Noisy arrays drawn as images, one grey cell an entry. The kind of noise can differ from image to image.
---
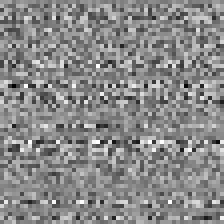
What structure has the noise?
rows of uneven size
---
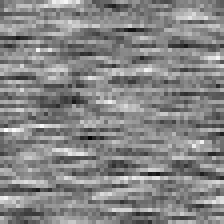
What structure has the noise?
streaked along the rows
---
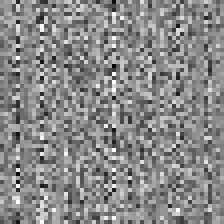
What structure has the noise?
columns of uneven size
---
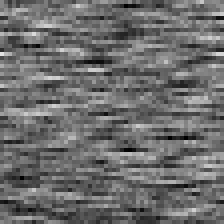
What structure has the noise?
streaked along the rows
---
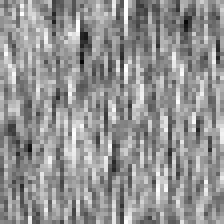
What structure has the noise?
streaked along the columns
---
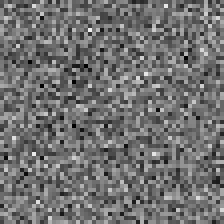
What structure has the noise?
independent entries
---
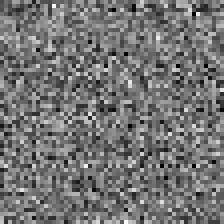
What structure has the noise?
low rank plus noise
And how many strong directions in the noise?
five to eight
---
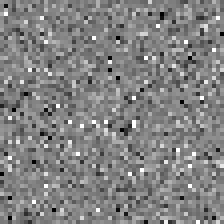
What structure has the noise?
heavy tails
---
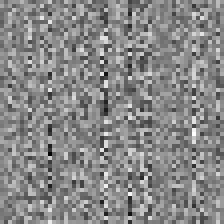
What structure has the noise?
columns of uneven size
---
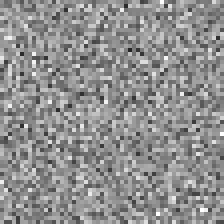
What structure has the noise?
independent entries
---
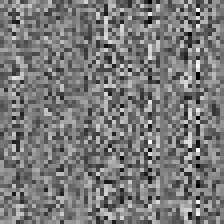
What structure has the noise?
columns of uneven size
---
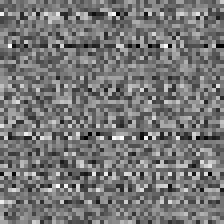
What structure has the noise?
rows of uneven size
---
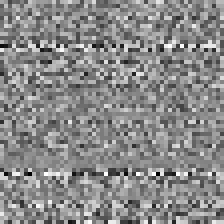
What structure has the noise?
rows of uneven size
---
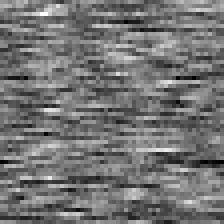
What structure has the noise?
streaked along the rows
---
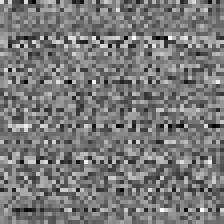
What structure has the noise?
rows of uneven size
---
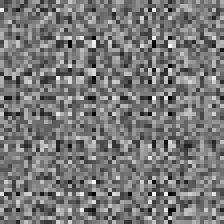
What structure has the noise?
low rank plus noise
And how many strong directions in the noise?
one
